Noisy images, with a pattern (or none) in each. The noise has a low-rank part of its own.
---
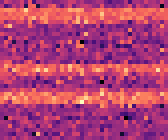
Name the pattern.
bands of rows
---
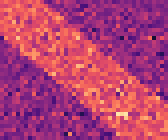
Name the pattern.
a diagonal band
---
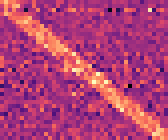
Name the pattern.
a diagonal band
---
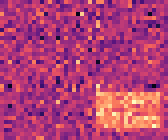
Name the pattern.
one block
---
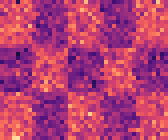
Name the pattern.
a checkerboard
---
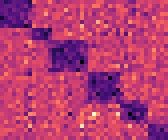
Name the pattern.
blocks along the diagonal
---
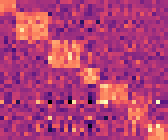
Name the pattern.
blocks along the diagonal
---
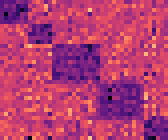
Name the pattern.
blocks along the diagonal
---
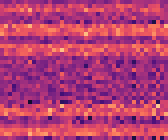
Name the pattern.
bands of rows
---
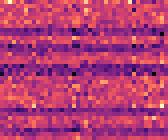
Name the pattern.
bands of rows
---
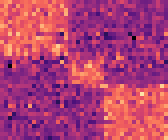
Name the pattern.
blocks along the diagonal
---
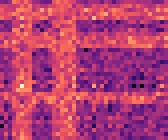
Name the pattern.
bands of rows crossing bands of columns
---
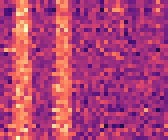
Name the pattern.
bands of columns
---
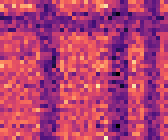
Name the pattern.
bands of rows crossing bands of columns
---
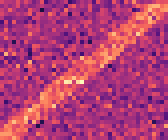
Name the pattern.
a diagonal band
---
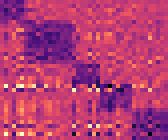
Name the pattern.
blocks along the diagonal
